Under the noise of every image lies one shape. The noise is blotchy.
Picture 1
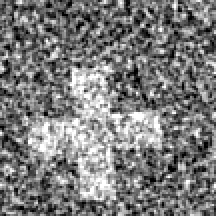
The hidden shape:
cross
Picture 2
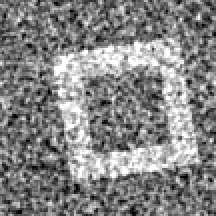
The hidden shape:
square frame
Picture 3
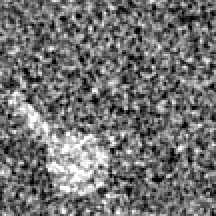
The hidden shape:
lollipop
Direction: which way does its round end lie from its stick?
down and right
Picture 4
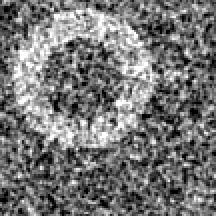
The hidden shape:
ring
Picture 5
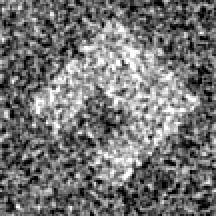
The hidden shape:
square with a notch
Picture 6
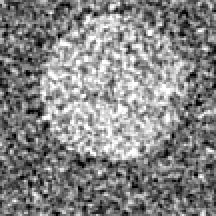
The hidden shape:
disc
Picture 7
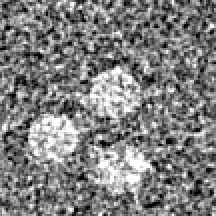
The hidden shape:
three dots
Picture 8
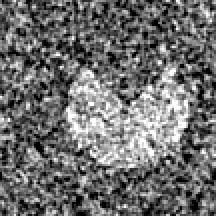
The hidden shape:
disc with a wedge cut out
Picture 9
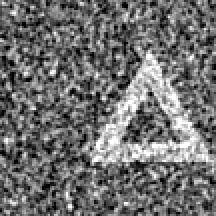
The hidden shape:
triangle frame
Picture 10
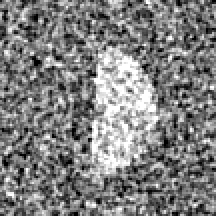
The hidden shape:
half disc
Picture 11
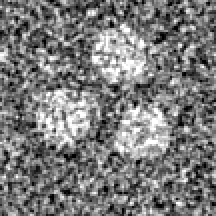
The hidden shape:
three dots
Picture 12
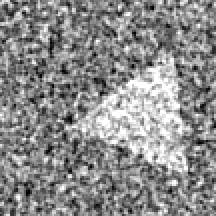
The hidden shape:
triangle
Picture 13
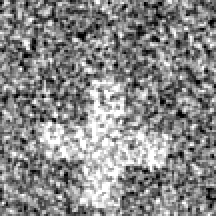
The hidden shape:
cross
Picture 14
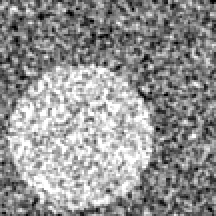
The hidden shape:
disc
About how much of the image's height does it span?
two thirds
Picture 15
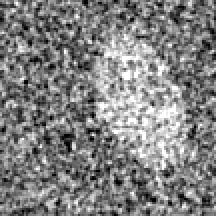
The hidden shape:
ellipse
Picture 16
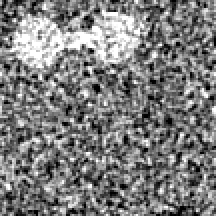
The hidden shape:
dumbbell
